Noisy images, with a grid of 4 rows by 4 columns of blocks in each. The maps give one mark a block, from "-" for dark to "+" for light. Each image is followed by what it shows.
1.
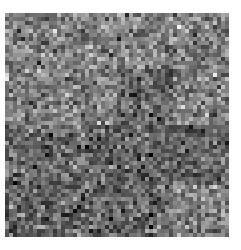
+ + + +
+ + - +
- - - -
- - - +
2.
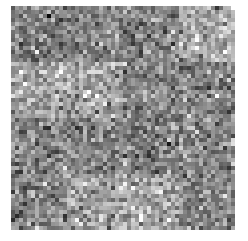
- - - +
+ + - -
- - - -
- + + -
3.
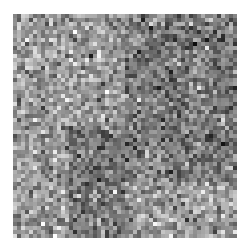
+ + - -
+ + - -
+ - - -
+ - + +
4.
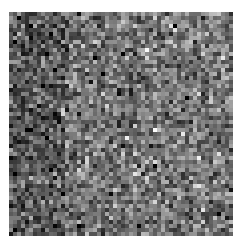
- + + +
- + + +
- + + +
- + + +
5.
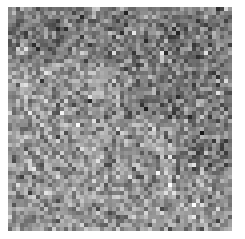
- - - -
+ + - -
+ + + -
+ + + +
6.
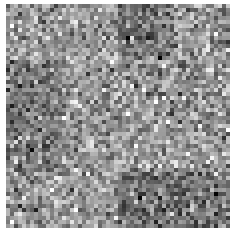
+ + - +
- + + +
- + + +
+ + - -
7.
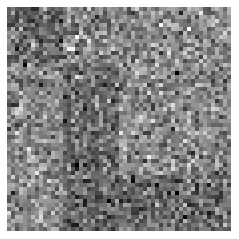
- + + +
+ - + +
+ - + +
+ - - -
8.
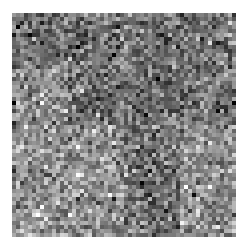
- - - -
+ - - -
+ + - +
+ + - +
